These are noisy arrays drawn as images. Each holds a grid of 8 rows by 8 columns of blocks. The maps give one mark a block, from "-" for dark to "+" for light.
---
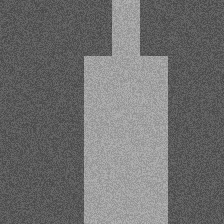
- - - - + - - -
- - - - + - - -
- - - + + + - -
- - - + + + - -
- - - + + + - -
- - - + + + - -
- - - + + + - -
- - - + + + - -
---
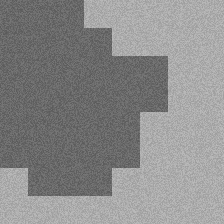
- - - + + + + +
- - - - + + + +
- - - - - - + +
- - - - - - + +
- - - - - + + +
- - - - - + + +
+ - - - + + + +
+ + + + + + + +
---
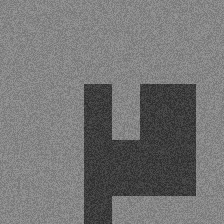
+ + + + + + + +
+ + + + + + + +
+ + + + + + + +
+ + + - + - - +
+ + + - + - - +
+ + + - - - - +
+ + + - - - - +
+ + + - + + + +
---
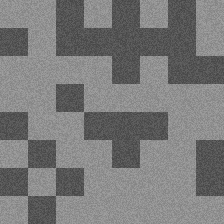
+ + - + - + - +
- + - - - - - +
+ + + + - + - -
+ + - + + + + +
- + + - - - + +
+ - + + - + + -
- + - + + + + -
+ - + + + + + +
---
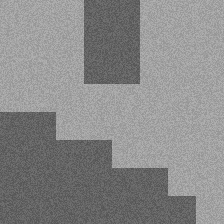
+ + + - - + + +
+ + + - - + + +
+ + + - - + + +
+ + + + + + + +
- - + + + + + +
- - - - + + + +
- - - - - - + +
- - - - - - - +
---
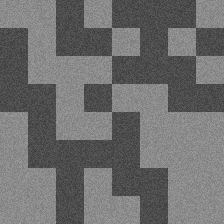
+ + - + - - - +
- + - - + - + -
- + + + - - - +
- - + - + + - -
+ - + + - + + +
+ - - - - + + +
+ + - + - - + +
+ + - + + - + +
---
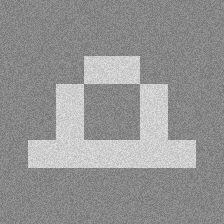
- - - - - - - -
- - - - - - - -
- - - + + - - -
- - + - - + - -
- - + - - + - -
- + + + + + + -
- - - - - - - -
- - - - - - - -
